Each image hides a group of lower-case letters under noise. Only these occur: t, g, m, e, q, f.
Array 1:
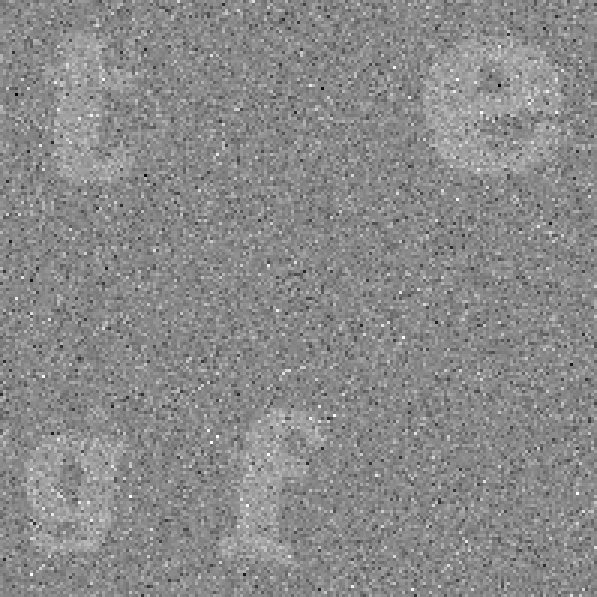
top left: t; top right: e; bottom left: g; bottom middle: f
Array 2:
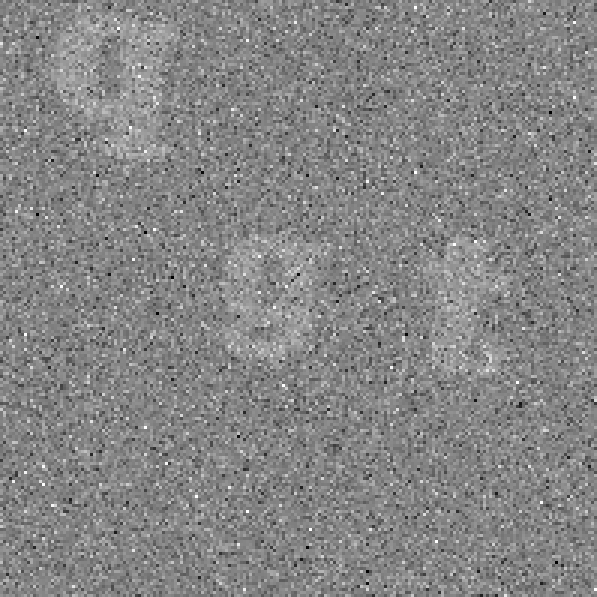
top left: q; centre: g; middle right: t
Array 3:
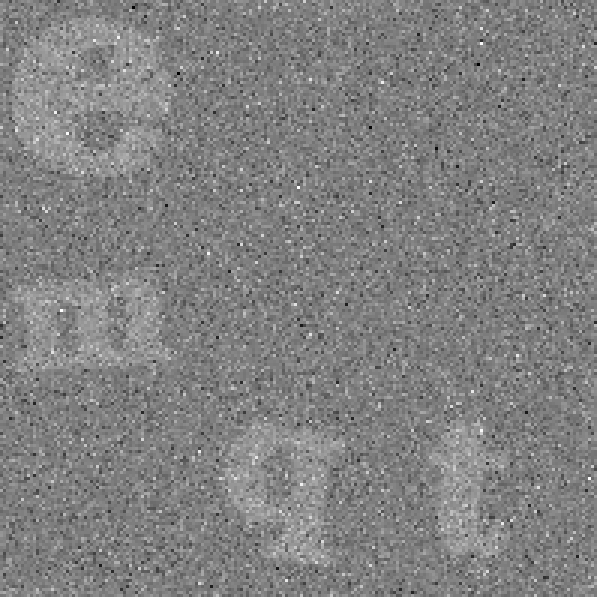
top left: e; middle left: m; bottom middle: q; bottom right: t
